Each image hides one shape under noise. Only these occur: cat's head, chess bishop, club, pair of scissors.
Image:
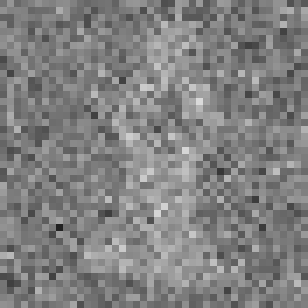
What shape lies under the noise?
chess bishop
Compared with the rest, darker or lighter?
lighter
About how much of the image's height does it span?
nearly all
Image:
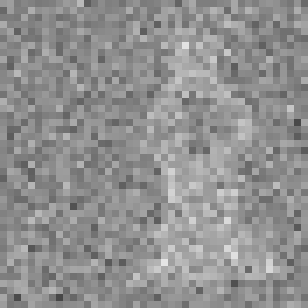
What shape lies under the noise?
chess bishop
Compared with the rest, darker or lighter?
lighter
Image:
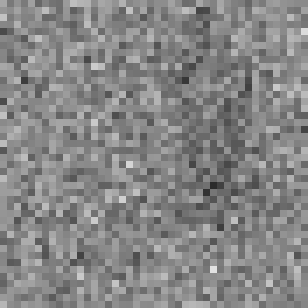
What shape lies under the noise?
chess bishop
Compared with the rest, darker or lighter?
darker
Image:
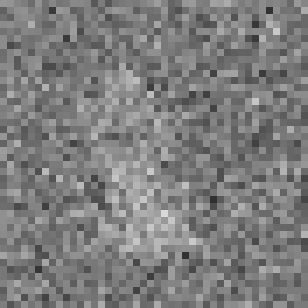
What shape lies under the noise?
chess bishop
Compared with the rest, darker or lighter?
lighter
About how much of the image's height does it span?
two thirds
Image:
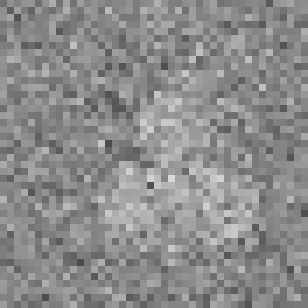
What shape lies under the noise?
club
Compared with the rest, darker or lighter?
lighter
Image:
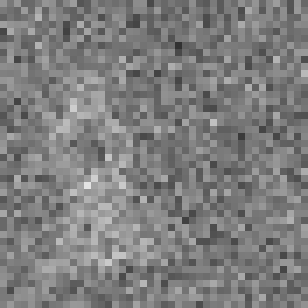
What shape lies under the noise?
chess bishop
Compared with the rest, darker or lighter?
lighter
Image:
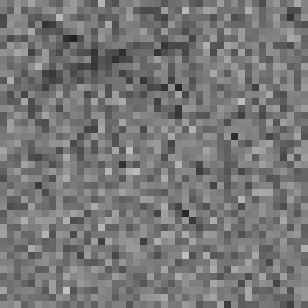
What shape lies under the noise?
pair of scissors
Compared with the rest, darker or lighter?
darker
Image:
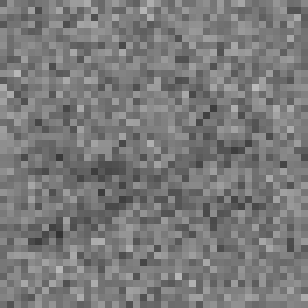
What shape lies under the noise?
pair of scissors
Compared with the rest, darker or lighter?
darker
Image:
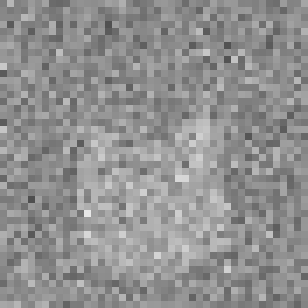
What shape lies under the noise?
cat's head
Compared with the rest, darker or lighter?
lighter
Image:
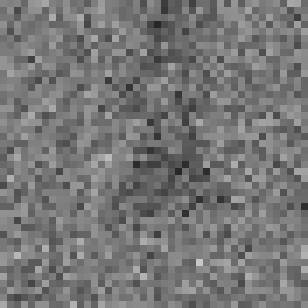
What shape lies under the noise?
chess bishop
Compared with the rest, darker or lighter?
darker
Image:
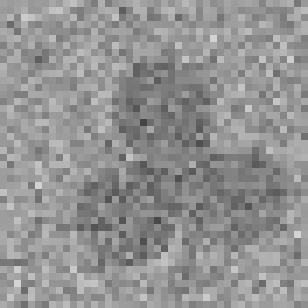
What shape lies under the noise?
club
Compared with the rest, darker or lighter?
darker
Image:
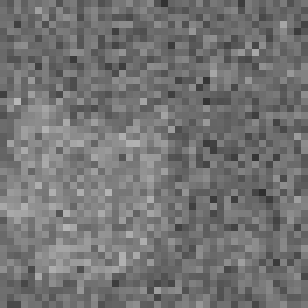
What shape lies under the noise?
cat's head
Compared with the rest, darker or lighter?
lighter
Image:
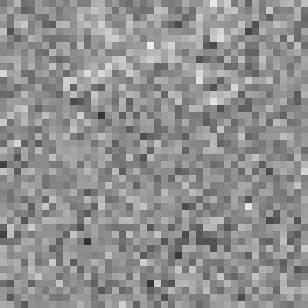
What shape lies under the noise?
pair of scissors
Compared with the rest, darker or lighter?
lighter
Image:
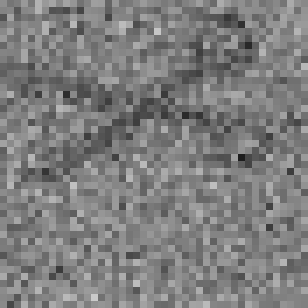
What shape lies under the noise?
pair of scissors
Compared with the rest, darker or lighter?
darker
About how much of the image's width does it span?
nearly all
